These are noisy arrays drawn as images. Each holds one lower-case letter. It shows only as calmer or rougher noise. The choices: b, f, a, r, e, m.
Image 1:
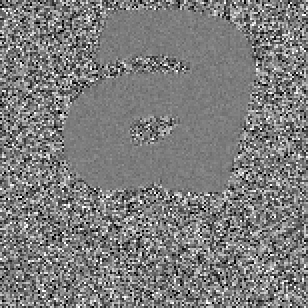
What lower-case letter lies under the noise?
a
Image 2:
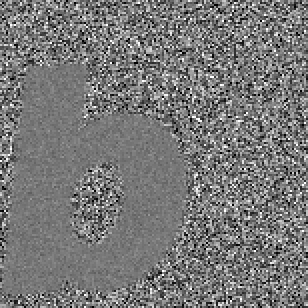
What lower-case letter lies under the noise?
b
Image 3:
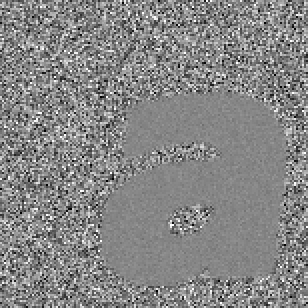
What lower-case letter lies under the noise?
a
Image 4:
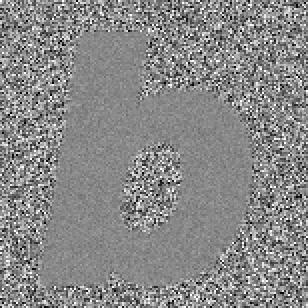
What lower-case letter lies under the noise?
b
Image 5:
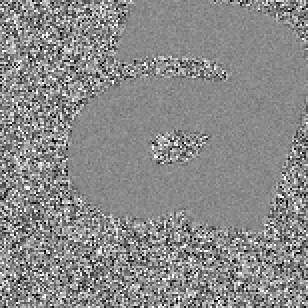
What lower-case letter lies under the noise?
a
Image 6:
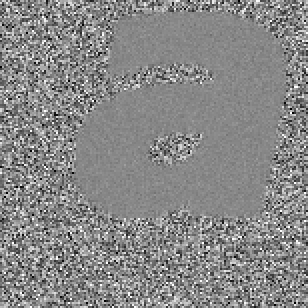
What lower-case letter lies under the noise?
a
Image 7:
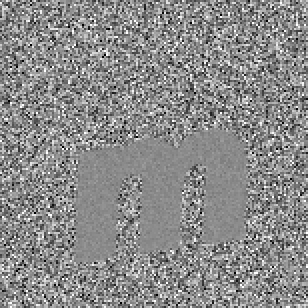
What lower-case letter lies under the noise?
m
